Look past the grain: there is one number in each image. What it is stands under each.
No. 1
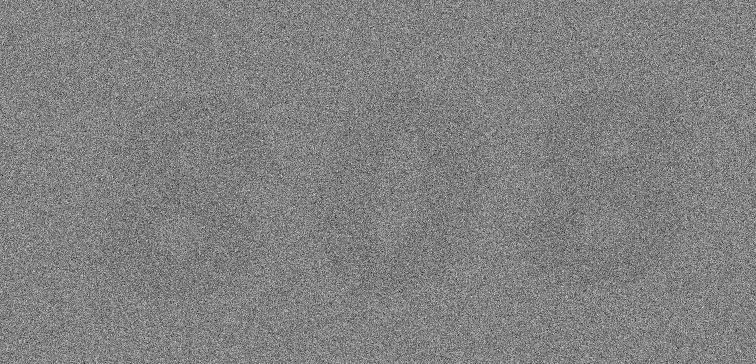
808
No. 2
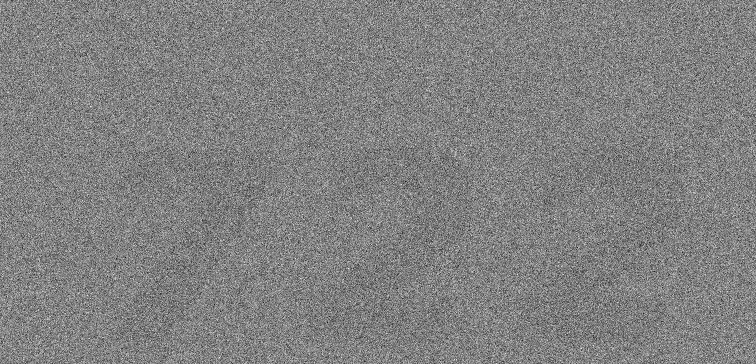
722
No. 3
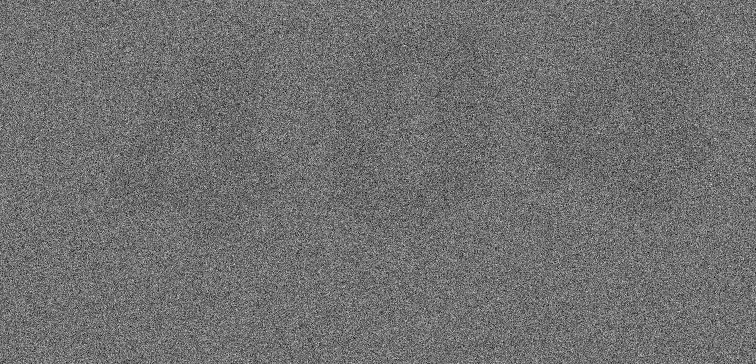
404
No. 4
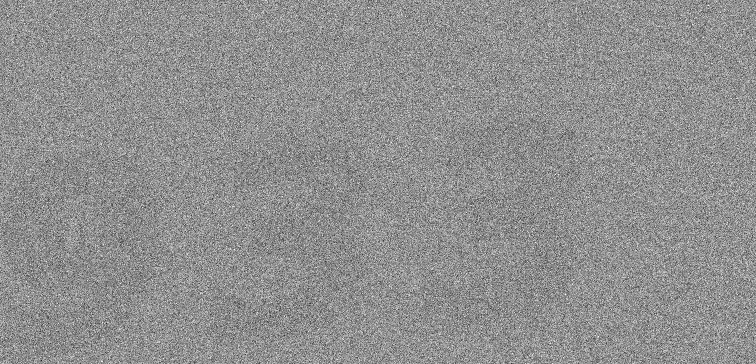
933
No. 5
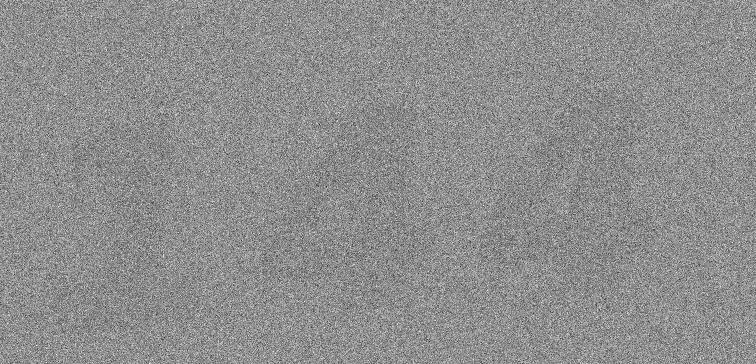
144
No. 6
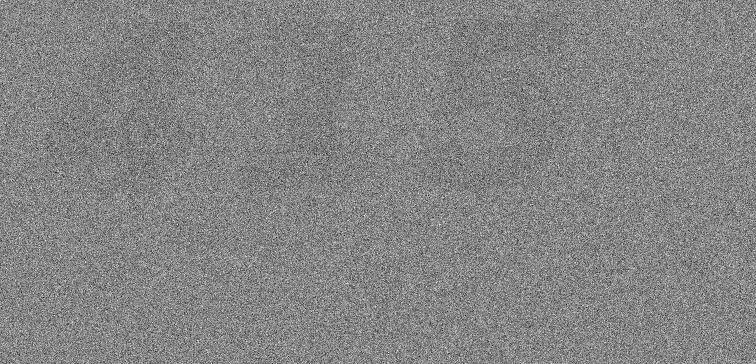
415
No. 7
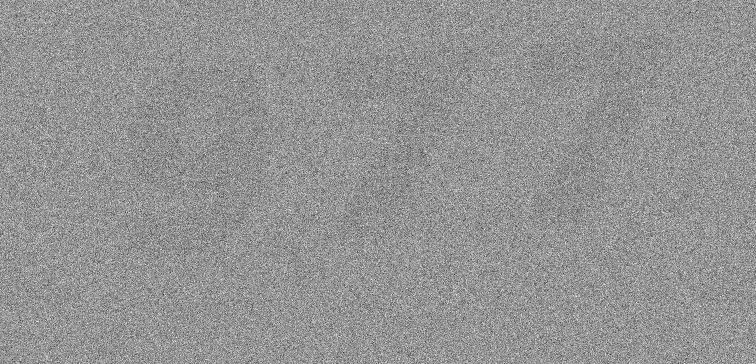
977
